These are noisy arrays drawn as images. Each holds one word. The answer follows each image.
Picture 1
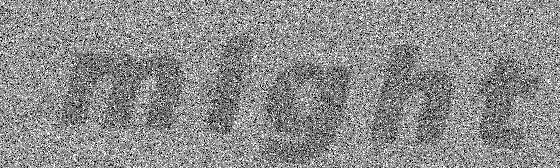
might
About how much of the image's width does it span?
nearly all
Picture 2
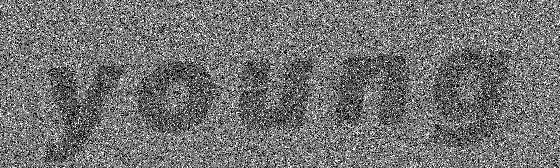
young
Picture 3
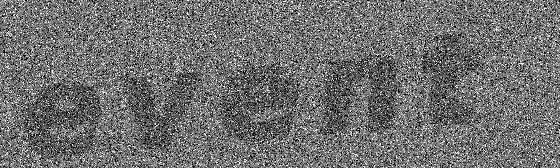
event
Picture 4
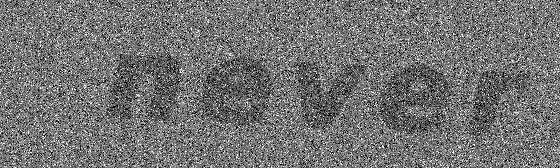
never
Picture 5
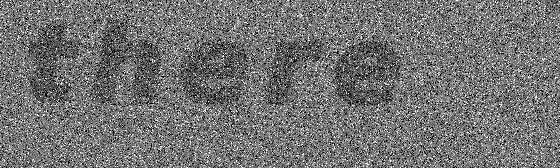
there
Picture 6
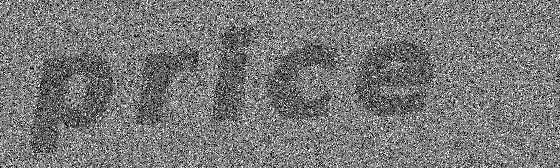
price
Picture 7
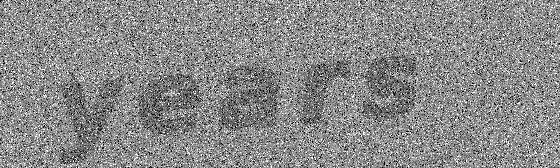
years
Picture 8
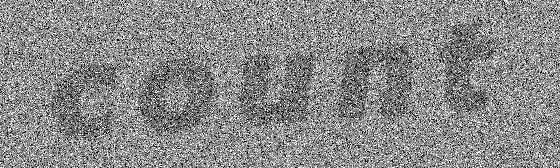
count
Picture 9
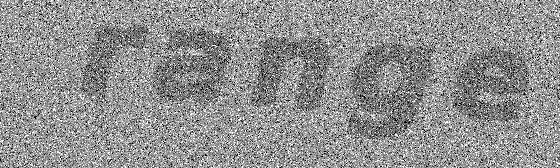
range
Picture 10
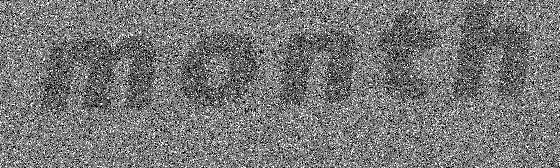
month
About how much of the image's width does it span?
nearly all
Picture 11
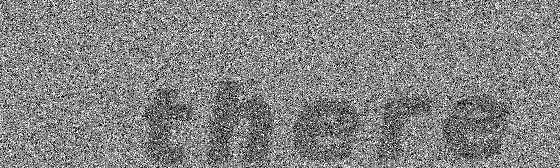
there
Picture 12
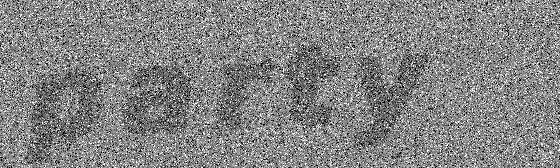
party
